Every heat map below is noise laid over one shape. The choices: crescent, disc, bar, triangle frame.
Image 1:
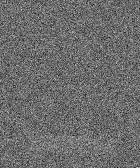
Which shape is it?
bar
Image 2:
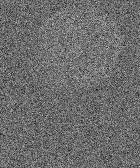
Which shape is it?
disc
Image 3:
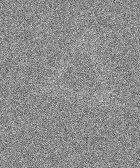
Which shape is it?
triangle frame
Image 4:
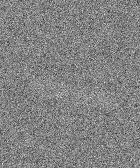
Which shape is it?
bar
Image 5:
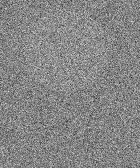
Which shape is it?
disc
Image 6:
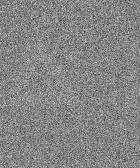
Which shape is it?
triangle frame
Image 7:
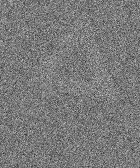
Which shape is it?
triangle frame
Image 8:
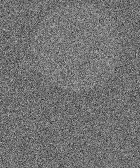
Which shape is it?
disc
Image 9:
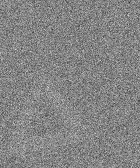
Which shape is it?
triangle frame
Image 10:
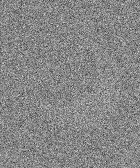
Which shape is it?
crescent
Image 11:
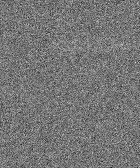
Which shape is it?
bar
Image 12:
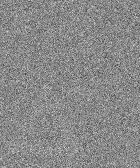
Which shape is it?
triangle frame
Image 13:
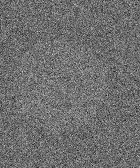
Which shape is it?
disc
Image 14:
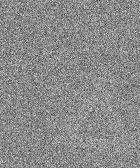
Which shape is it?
triangle frame
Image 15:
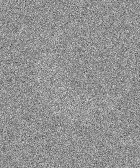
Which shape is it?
crescent
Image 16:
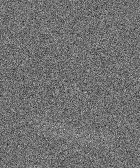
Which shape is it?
bar
